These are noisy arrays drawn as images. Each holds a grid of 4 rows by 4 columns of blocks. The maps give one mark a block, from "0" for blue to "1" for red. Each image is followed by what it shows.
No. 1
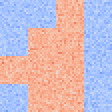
0010
0110
1110
0110
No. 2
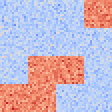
0001
0000
0110
1100
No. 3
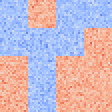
0100
0001
1011
1011
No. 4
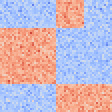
0010
1100
1100
0011
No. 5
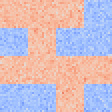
1110
0100
1111
0010
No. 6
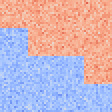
1111
0111
0001
0000
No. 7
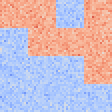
1101
0111
0001
0000
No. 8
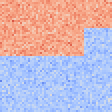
1111
1110
0000
0000
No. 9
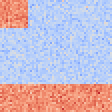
1000
0000
0000
1111
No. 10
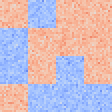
1011
0111
0101
1000
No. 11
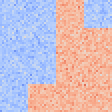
0010
0011
0011
0111
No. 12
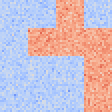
0010
0111
0001
0001
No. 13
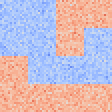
0011
0010
1000
1111
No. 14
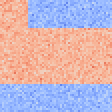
1000
1111
1111
0000
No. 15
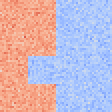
1100
1100
1000
1100
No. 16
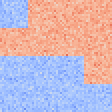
0111
1111
0001
0000
